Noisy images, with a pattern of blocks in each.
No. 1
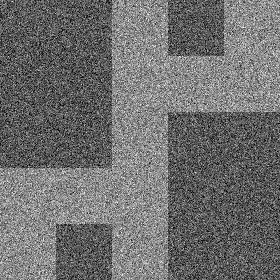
the same after a half turn
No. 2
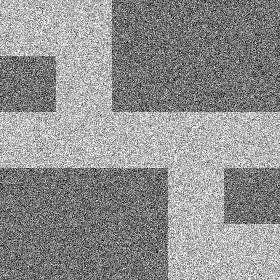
the same after a half turn
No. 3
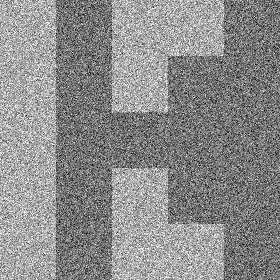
top and bottom mirror each other
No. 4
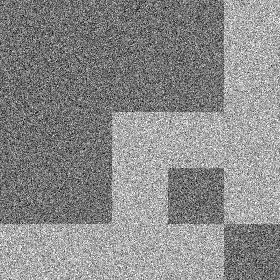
mirrored about the diagonal from the top left
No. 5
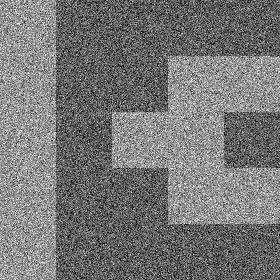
top and bottom mirror each other
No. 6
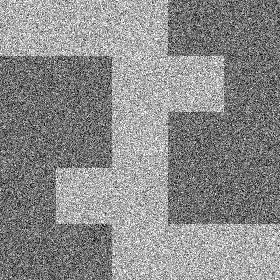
the same after a half turn
